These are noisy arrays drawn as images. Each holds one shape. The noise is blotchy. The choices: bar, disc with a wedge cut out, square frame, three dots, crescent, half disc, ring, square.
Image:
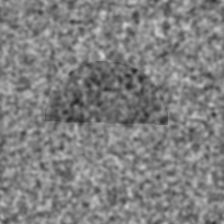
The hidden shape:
half disc
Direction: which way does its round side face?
up
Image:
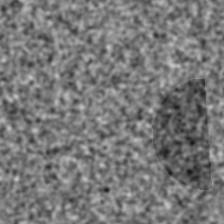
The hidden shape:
half disc
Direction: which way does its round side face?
left
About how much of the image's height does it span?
half
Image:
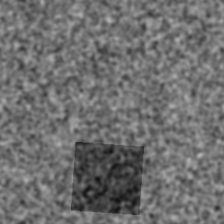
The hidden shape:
square
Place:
bottom middle
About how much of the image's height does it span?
a third
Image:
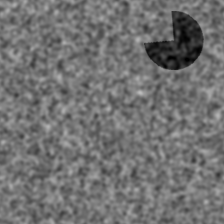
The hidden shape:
disc with a wedge cut out
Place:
top right
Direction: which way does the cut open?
up and left
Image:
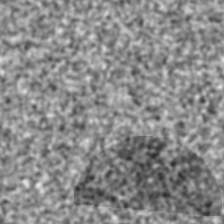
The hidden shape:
half disc
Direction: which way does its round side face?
up
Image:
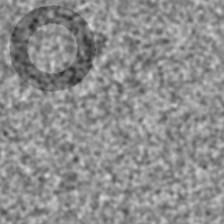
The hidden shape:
ring
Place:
top left
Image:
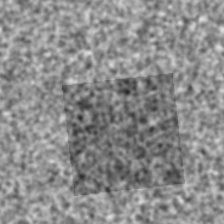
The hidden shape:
square
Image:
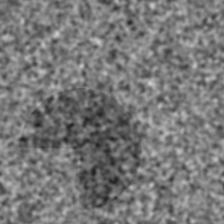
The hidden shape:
disc with a wedge cut out
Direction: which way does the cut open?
down and left
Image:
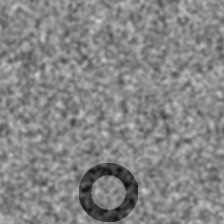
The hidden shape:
ring
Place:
bottom middle
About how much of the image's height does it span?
a quarter
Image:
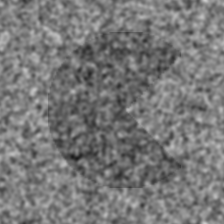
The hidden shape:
disc with a wedge cut out
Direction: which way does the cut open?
right
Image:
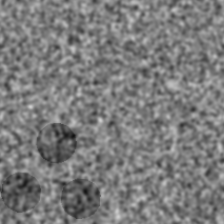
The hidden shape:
three dots
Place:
bottom left
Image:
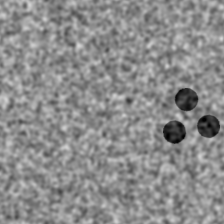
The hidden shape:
three dots
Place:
middle right
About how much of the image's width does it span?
a quarter
